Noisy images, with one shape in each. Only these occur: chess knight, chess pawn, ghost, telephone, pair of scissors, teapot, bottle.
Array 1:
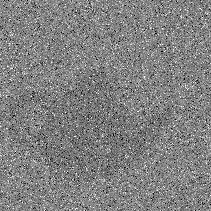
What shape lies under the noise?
teapot
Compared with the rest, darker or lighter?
darker
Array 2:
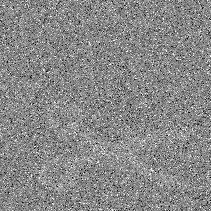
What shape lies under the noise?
pair of scissors
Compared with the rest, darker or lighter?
lighter
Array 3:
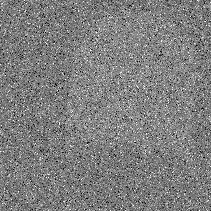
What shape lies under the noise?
ghost
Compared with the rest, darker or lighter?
lighter
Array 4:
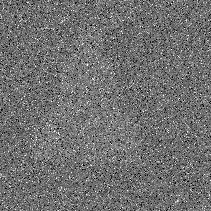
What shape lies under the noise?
chess pawn
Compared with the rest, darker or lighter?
lighter
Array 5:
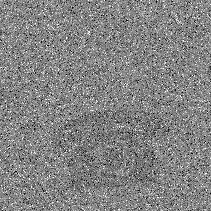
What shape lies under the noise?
telephone
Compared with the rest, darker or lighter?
darker
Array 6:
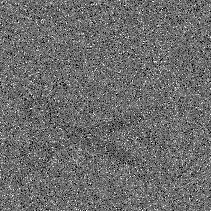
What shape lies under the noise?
pair of scissors
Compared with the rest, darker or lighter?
darker
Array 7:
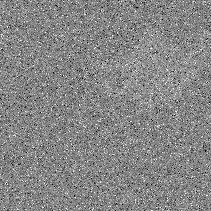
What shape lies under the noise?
teapot
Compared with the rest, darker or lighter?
lighter
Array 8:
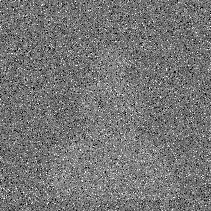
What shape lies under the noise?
chess pawn
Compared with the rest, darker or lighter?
lighter
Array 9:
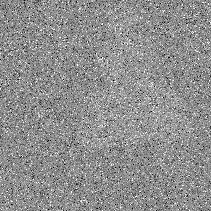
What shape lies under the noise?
chess pawn
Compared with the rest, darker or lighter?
lighter
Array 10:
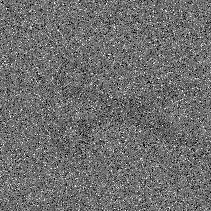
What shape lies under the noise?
pair of scissors
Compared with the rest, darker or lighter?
darker
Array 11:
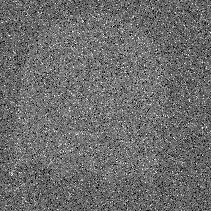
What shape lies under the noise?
ghost
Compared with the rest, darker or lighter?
lighter
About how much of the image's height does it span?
nearly all
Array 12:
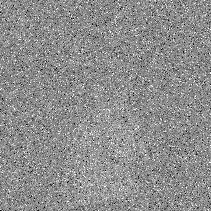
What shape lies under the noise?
chess knight
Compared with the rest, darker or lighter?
lighter
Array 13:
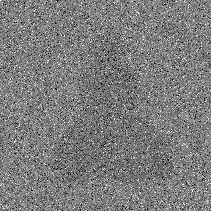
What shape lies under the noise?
chess pawn
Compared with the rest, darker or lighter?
darker
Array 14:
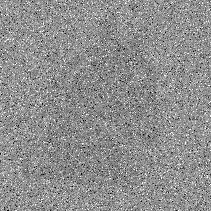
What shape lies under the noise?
chess knight
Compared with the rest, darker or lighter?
darker
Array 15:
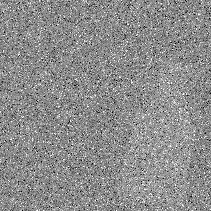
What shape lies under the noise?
bottle
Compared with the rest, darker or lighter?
lighter
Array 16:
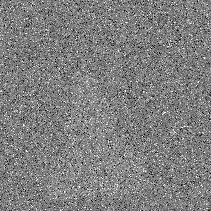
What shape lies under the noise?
chess pawn
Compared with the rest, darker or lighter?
lighter
